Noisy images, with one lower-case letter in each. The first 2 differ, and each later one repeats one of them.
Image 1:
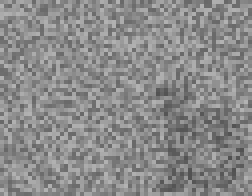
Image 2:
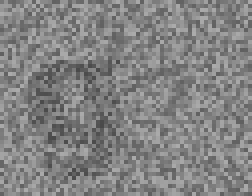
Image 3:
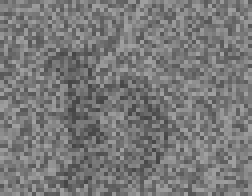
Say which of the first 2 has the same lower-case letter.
1
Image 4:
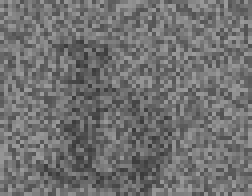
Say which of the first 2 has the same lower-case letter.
1
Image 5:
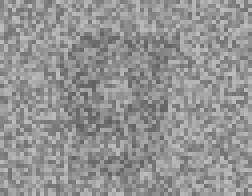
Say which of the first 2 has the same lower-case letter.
2
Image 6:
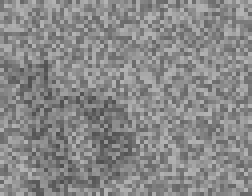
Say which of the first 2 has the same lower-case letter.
1
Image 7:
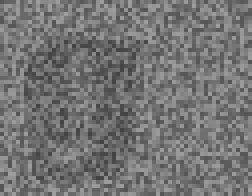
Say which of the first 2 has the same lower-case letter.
2
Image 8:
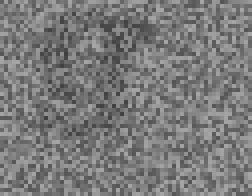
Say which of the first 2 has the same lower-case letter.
2
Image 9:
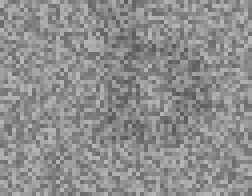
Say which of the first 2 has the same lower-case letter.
1
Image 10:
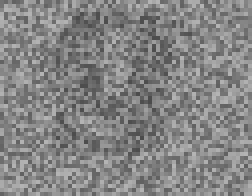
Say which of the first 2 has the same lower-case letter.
2
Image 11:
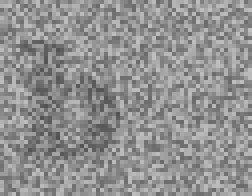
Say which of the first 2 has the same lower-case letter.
1
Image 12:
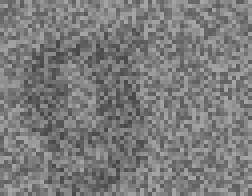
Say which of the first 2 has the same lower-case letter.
2
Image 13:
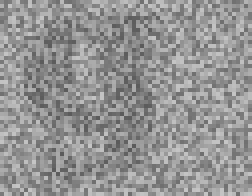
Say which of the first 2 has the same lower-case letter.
2
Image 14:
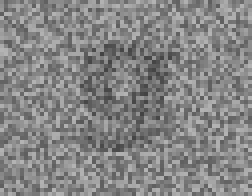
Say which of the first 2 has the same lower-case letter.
2
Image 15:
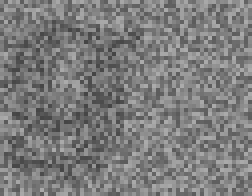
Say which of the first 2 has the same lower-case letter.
2
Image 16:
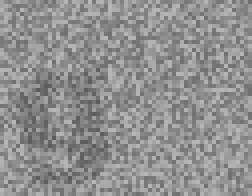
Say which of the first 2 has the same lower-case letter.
2
